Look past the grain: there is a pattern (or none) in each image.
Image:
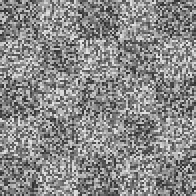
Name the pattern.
a checkerboard
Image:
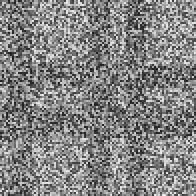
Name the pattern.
bands of rows crossing bands of columns
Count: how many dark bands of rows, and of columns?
2 and 3
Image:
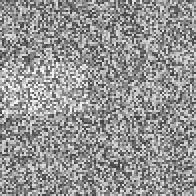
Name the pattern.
one block
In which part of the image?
middle left
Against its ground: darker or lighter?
lighter
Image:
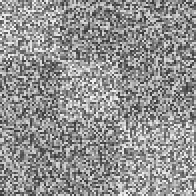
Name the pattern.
blocks along the diagonal
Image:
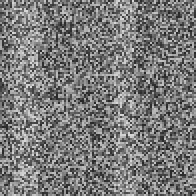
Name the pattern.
bands of columns
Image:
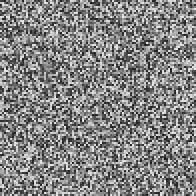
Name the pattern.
only noise
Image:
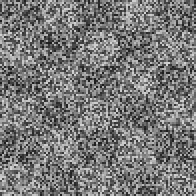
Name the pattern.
a checkerboard
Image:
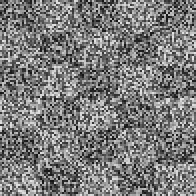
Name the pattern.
a checkerboard
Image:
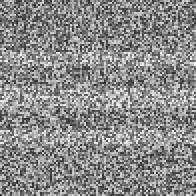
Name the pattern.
bands of rows
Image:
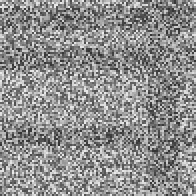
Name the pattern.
bands of rows crossing bands of columns
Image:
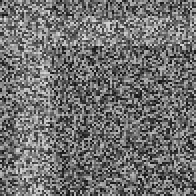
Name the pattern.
bands of rows crossing bands of columns
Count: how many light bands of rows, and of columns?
1 and 1
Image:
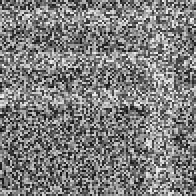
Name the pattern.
bands of rows crossing bands of columns
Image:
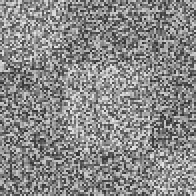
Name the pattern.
blocks along the diagonal
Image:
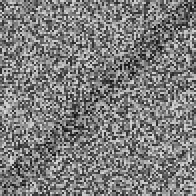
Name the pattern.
a diagonal band
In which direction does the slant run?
bottom left to top right
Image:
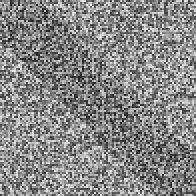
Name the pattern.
a diagonal band
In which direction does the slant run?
top left to bottom right
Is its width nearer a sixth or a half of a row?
a half
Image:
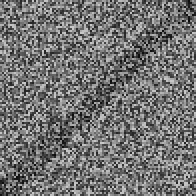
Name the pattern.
a diagonal band
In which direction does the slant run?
bottom left to top right
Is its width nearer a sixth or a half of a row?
a sixth
